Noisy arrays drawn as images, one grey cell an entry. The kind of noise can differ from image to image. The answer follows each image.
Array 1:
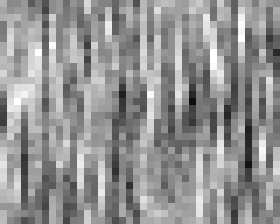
streaked along the columns
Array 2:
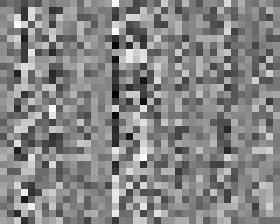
columns of uneven size
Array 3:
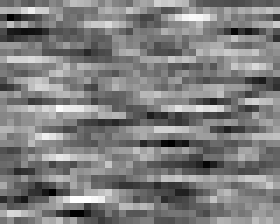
streaked along the rows
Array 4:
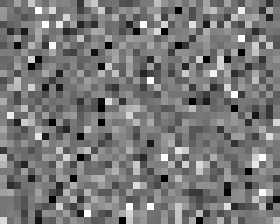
heavy tails
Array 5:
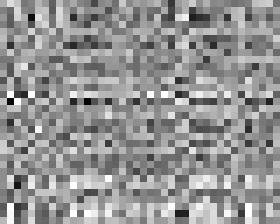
low rank plus noise
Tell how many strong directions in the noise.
one
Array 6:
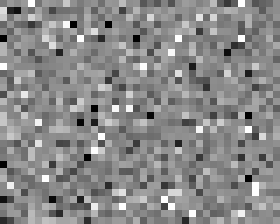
heavy tails
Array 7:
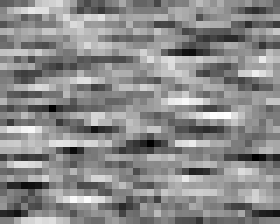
streaked along the rows
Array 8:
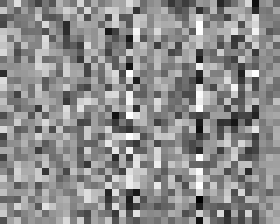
columns of uneven size
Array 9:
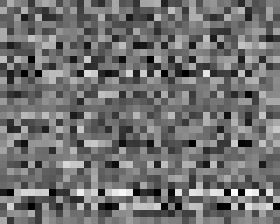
rows of uneven size
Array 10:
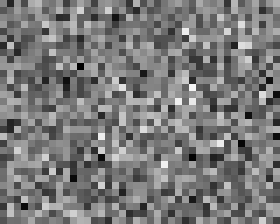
independent entries
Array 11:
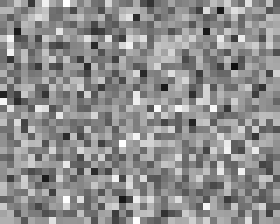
independent entries
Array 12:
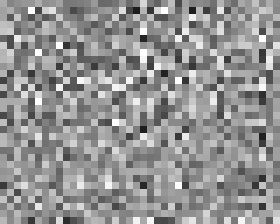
low rank plus noise
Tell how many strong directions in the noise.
three or four
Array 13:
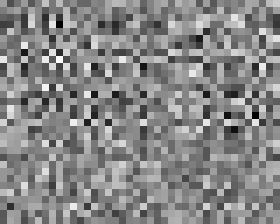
low rank plus noise
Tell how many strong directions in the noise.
two
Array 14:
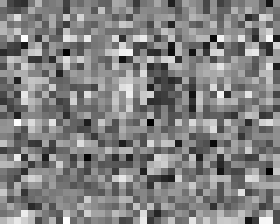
low rank plus noise
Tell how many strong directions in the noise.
three or four
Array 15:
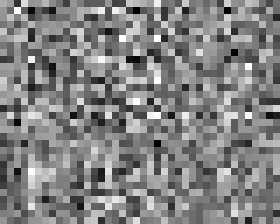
low rank plus noise
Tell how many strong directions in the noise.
three or four
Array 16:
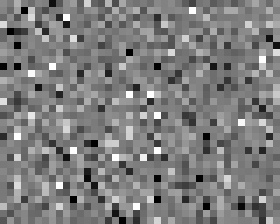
heavy tails
